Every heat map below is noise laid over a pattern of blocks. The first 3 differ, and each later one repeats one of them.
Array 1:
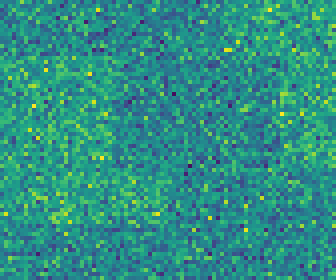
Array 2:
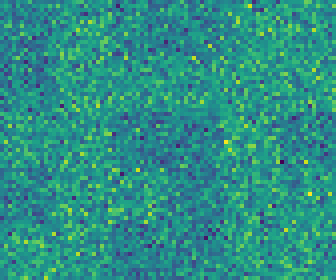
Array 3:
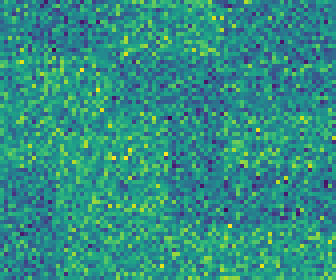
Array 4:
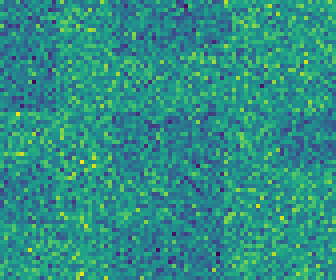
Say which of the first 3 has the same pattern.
2
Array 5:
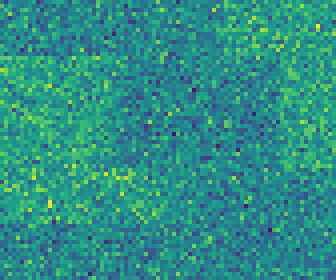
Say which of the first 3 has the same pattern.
1
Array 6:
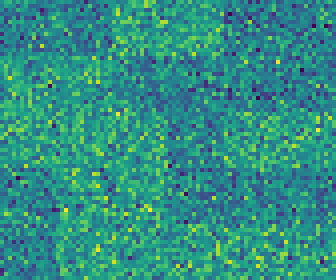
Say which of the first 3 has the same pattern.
3
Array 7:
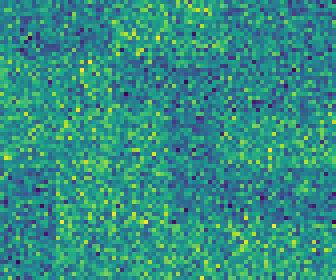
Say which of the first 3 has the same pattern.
3
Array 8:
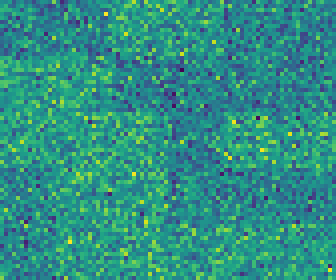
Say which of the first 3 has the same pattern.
3
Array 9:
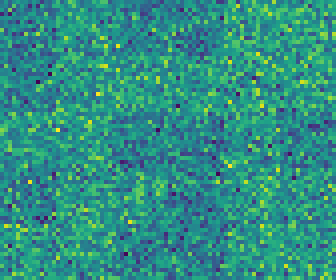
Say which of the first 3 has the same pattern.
2
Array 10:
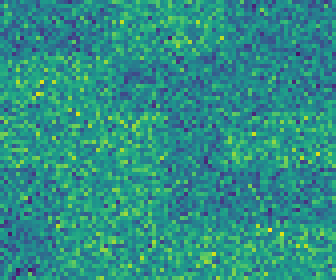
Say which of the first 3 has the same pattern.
3
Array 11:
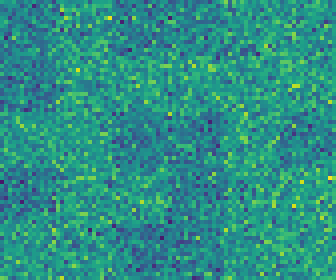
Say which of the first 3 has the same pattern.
2
